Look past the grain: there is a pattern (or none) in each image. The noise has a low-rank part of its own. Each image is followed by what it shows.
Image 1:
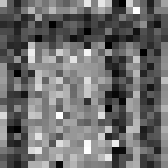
bands of rows crossing bands of columns
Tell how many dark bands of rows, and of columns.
1 and 3
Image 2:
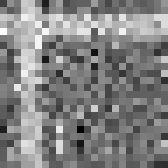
bands of rows crossing bands of columns
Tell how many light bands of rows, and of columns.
1 and 1
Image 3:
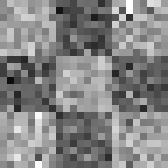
a checkerboard
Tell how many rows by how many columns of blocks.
3 by 3
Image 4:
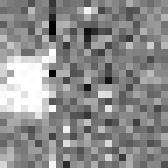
one block
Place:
middle left
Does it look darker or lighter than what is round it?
lighter
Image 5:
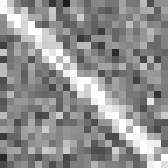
a diagonal band
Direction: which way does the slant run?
top left to bottom right
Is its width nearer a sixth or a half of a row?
a sixth
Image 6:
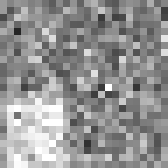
one block
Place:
bottom left
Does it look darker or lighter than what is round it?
lighter
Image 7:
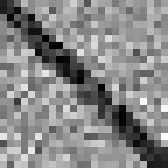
a diagonal band
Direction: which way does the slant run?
top left to bottom right
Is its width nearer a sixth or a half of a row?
a sixth
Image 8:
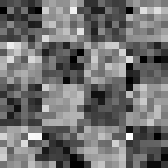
a checkerboard
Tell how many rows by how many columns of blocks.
4 by 4
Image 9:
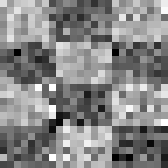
a checkerboard
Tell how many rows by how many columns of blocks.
4 by 3
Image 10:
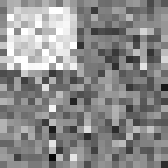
one block
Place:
top left
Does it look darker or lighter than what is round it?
lighter
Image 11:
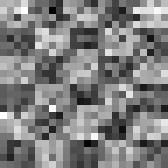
a checkerboard
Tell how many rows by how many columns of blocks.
6 by 5
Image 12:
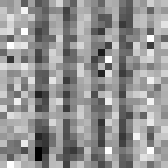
bands of columns
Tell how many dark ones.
4
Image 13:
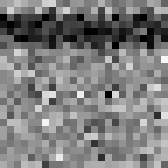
one band of rows
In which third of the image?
top
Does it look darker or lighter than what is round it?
darker
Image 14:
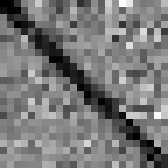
a diagonal band
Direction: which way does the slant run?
top left to bottom right
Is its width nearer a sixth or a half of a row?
a sixth
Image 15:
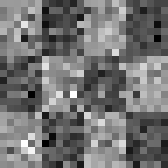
a checkerboard
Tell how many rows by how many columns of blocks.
3 by 4
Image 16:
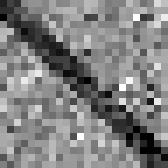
a diagonal band
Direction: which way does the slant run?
top left to bottom right
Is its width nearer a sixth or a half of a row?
a sixth
